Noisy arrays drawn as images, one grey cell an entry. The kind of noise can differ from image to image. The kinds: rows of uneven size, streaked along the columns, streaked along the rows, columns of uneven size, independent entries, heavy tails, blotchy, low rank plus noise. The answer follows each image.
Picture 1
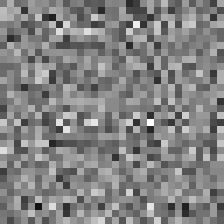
low rank plus noise
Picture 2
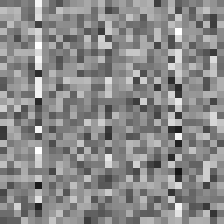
columns of uneven size
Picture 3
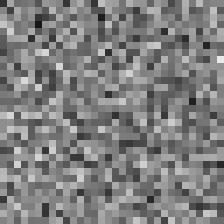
independent entries
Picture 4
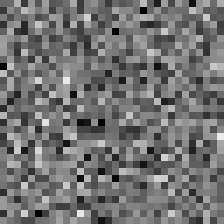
low rank plus noise
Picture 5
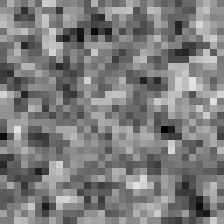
blotchy
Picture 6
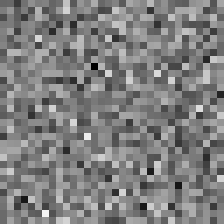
independent entries
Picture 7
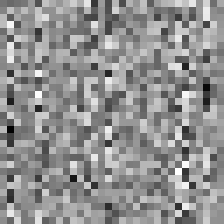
columns of uneven size
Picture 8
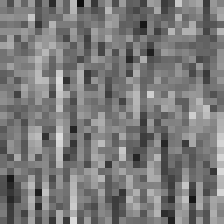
streaked along the columns
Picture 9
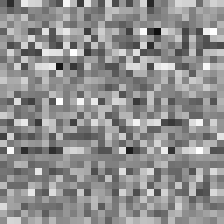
rows of uneven size
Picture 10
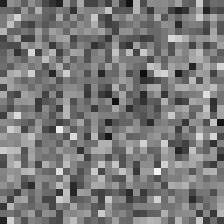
low rank plus noise
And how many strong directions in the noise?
five to eight
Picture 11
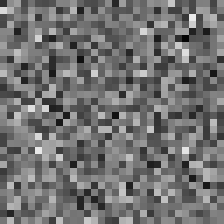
independent entries
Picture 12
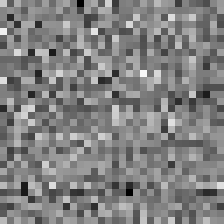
low rank plus noise
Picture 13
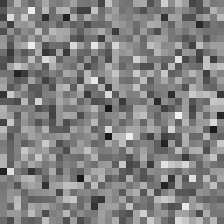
independent entries
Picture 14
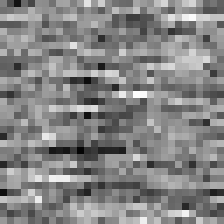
streaked along the rows
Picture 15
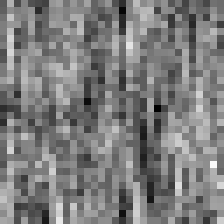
streaked along the columns
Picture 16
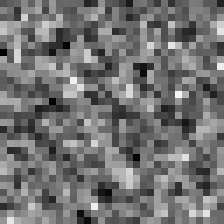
blotchy
